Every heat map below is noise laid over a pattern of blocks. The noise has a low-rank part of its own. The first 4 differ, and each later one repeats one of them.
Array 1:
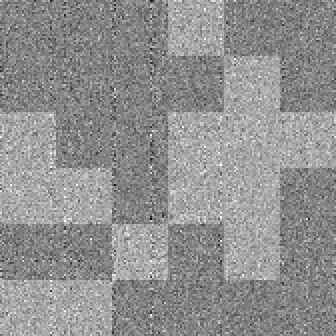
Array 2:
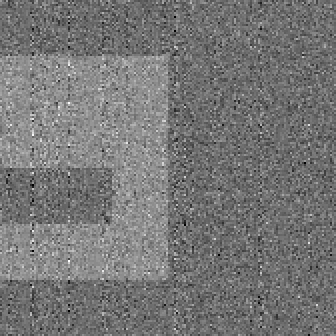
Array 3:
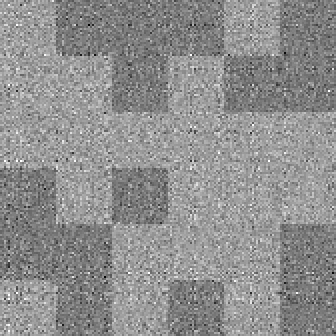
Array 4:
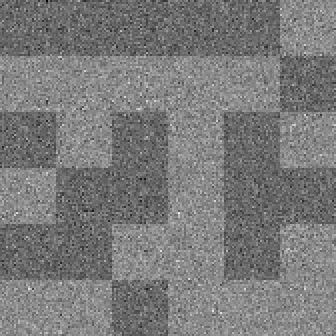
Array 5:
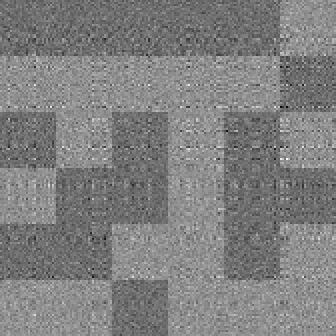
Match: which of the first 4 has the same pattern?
4
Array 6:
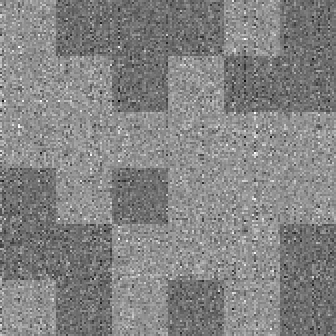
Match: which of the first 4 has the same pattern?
3
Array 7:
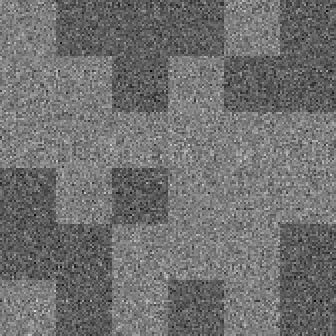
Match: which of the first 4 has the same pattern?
3
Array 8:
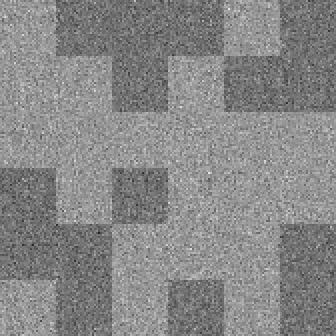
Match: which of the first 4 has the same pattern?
3
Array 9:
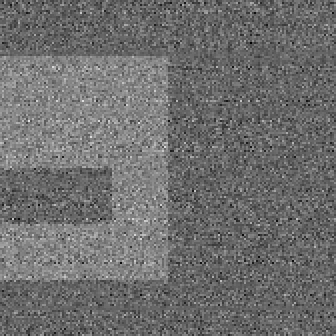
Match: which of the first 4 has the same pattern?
2
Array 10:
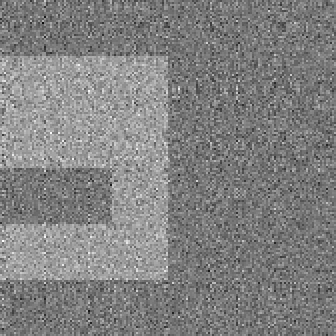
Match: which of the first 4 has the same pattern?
2
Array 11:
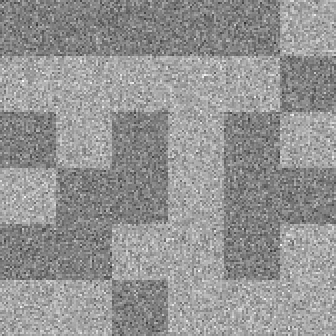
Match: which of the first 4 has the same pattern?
4
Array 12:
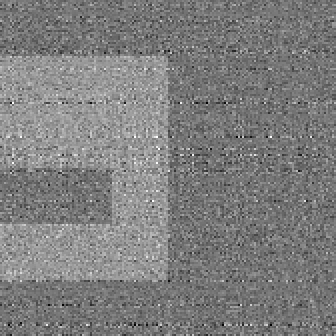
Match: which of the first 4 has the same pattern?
2
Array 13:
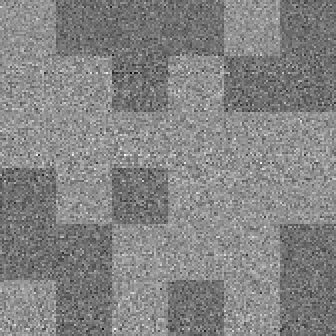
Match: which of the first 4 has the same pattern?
3
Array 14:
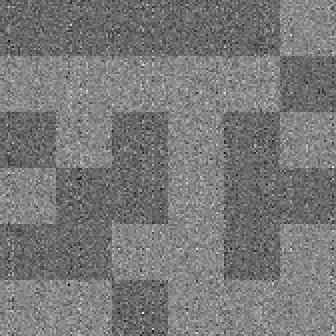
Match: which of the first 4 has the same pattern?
4
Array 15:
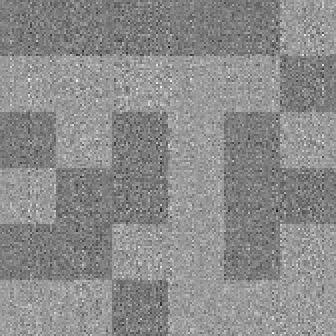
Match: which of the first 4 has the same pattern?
4
